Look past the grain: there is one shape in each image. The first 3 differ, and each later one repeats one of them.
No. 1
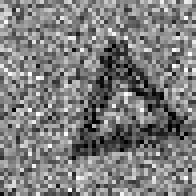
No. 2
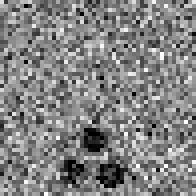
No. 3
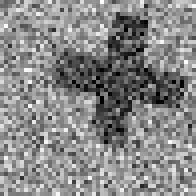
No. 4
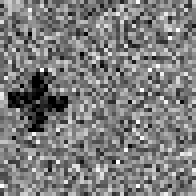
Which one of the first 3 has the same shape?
3
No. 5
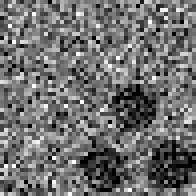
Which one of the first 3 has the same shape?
2
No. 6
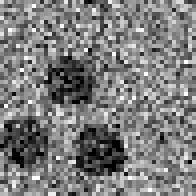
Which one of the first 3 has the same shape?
2
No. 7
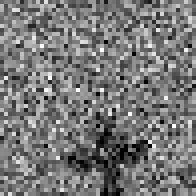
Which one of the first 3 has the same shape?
3
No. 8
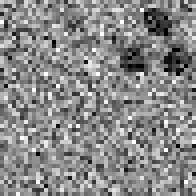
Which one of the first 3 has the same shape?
2
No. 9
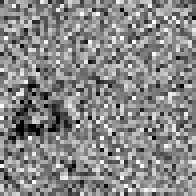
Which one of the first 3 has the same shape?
1
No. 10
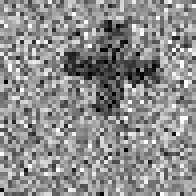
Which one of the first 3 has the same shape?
3
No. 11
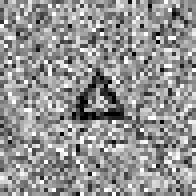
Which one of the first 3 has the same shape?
1
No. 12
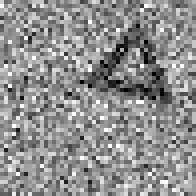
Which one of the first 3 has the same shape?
1
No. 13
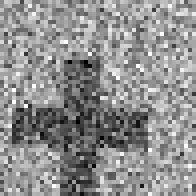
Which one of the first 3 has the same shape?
3
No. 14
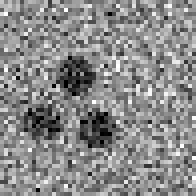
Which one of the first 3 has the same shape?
2
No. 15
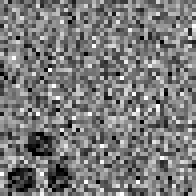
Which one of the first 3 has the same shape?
2
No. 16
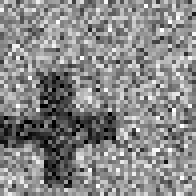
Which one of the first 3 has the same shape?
3
